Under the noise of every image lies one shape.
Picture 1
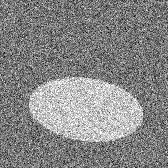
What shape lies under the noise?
ellipse
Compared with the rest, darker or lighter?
lighter
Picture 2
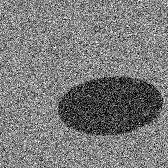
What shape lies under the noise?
ellipse
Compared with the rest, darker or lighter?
darker
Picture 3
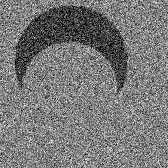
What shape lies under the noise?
crescent
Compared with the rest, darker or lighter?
darker
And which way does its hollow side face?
down
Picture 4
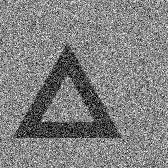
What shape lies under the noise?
triangle frame
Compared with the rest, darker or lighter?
darker
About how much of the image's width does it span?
two thirds
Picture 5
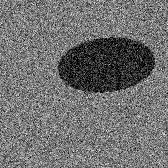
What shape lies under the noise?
ellipse
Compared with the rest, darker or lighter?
darker
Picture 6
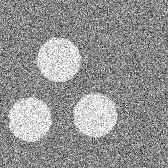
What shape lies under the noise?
three dots
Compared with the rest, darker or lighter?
lighter
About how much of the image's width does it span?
two thirds
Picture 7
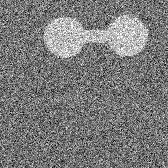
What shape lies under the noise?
dumbbell
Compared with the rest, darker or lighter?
lighter
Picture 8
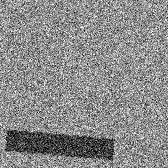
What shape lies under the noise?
bar
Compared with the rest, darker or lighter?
darker
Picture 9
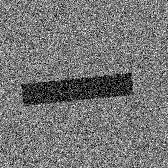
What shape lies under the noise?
bar
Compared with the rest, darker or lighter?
darker
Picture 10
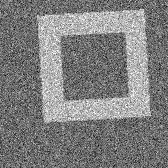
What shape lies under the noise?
square frame
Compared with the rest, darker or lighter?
lighter
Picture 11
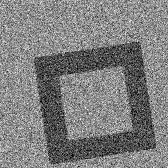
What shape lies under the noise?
square frame
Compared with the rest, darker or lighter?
darker
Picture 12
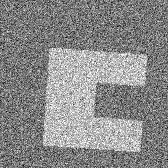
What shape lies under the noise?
square with a notch
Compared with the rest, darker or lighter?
lighter
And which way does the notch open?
right
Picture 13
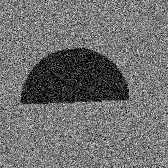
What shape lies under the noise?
half disc
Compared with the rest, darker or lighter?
darker
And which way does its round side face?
up
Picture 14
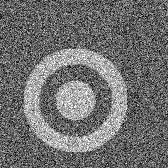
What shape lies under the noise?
bullseye
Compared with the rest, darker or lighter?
lighter
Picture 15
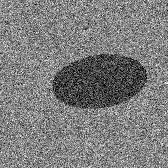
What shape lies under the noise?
ellipse
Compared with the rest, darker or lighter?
darker
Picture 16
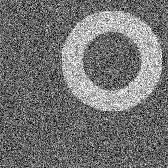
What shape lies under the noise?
ring
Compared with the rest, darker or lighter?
lighter
